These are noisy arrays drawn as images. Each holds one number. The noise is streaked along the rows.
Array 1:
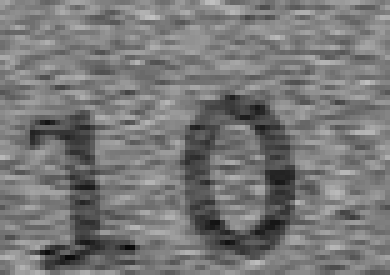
10
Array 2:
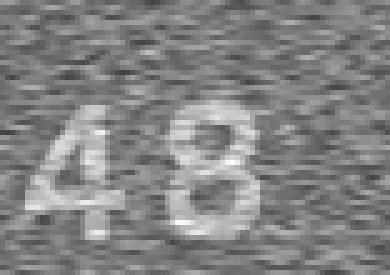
48
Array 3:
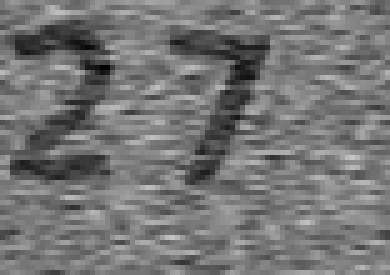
27
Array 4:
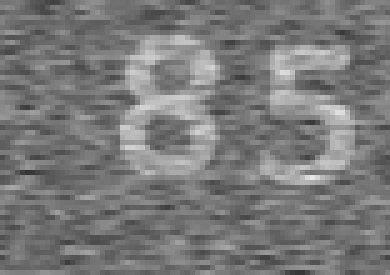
85
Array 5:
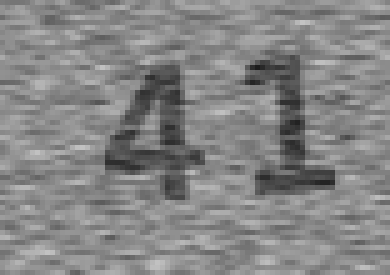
41
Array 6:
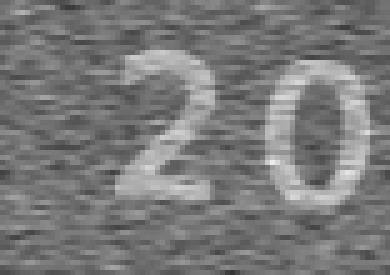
20
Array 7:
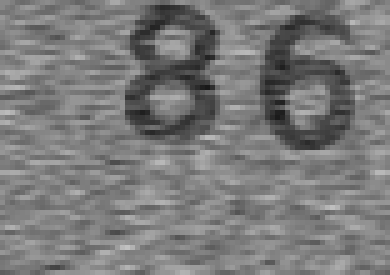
86
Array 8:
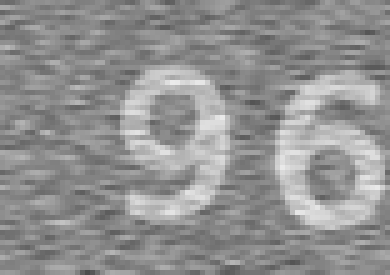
96
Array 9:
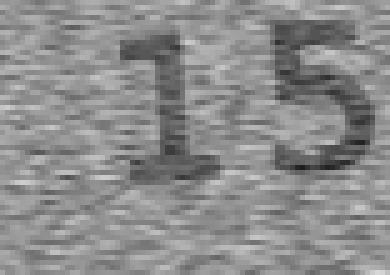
15
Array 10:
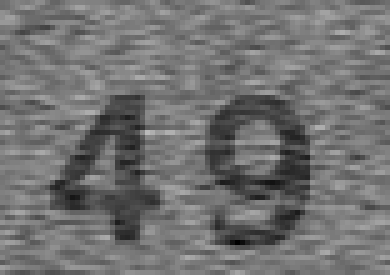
49
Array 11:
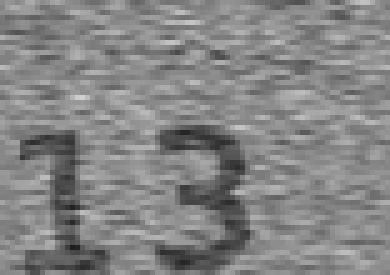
13
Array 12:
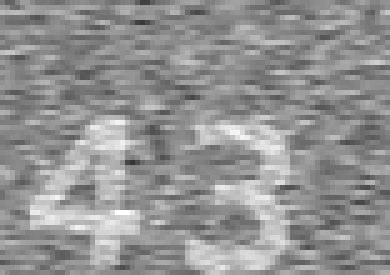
43
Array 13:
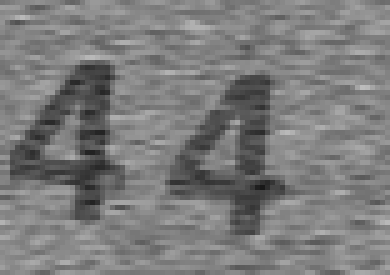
44
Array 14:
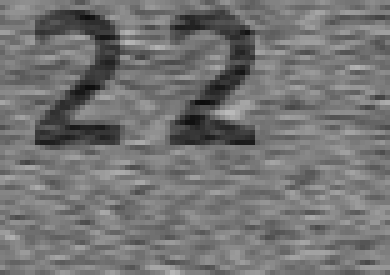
22
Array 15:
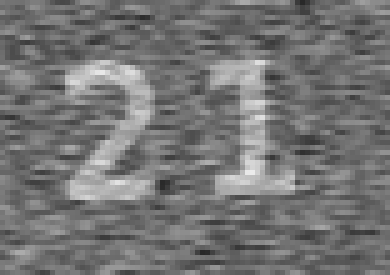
21
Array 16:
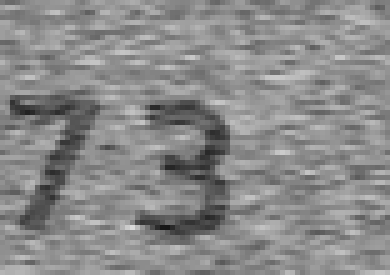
73
